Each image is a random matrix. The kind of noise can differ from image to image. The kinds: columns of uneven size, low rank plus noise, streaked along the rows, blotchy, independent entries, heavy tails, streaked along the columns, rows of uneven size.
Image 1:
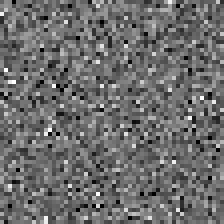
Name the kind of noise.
heavy tails
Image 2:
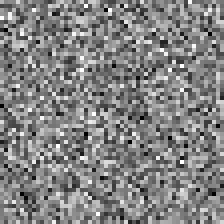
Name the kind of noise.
independent entries
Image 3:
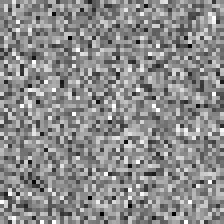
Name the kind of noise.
independent entries
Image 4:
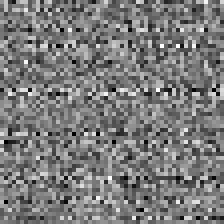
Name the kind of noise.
rows of uneven size
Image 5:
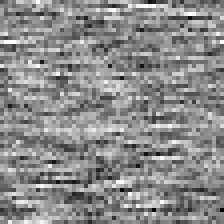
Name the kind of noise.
streaked along the rows
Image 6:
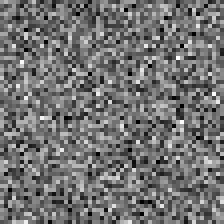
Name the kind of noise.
independent entries
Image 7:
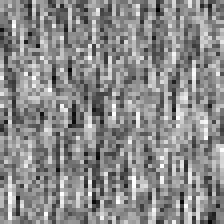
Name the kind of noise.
streaked along the columns
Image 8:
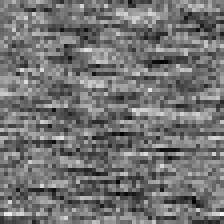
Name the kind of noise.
streaked along the rows
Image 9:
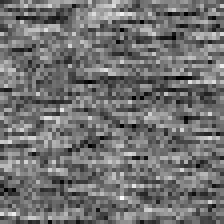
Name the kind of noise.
streaked along the rows
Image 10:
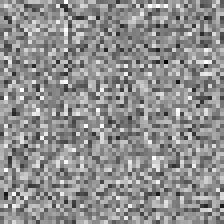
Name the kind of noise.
low rank plus noise
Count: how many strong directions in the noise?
three or four
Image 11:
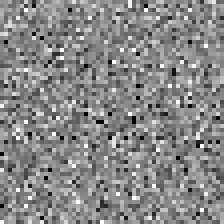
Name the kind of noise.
heavy tails
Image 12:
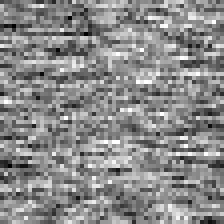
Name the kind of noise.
streaked along the rows
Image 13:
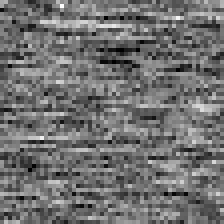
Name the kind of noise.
streaked along the rows
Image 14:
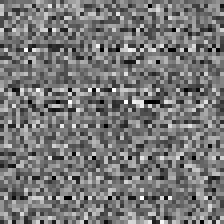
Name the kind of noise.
rows of uneven size
